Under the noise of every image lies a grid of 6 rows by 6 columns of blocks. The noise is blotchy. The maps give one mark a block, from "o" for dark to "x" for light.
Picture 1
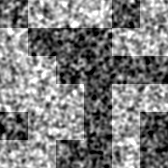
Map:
o x x x o x
x o o o x x
x x o o o o
x x x o x x
o x x o x o
x x o o x o
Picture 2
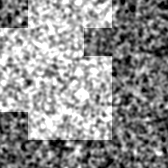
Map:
o x x x o o
x x x o o o
x x x x o o
x x x x o o
o x x x o o
o o o o o o
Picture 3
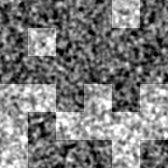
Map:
o o o o x o
o x o o o o
o o o o o o
x x o x o x
x o x x x x
x o o o x o
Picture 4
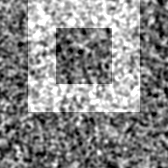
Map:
o x x x x o
o x o o x o
o x o o x o
o x x x x o
o o o o o o
o o o o o o
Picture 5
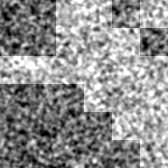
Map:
o o x x o x
o o x x x o
x x x x x x
o o o x x x
o o o o x x
o o o o o x
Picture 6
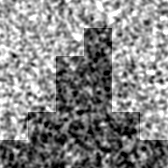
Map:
x x x x x x
x x x o x x
x x o o x x
x x o o x x
x o o o o x
o o o o o o
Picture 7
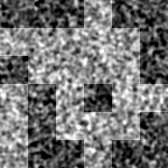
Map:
o o o x o o
x x x x x o
o x x x x o
x o x o x x
x o x x x o
x o o x o o
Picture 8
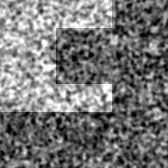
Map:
x x x x o o
x x o o o o
x x o o o o
x x x x o o
o o o o o o
o o o o o o
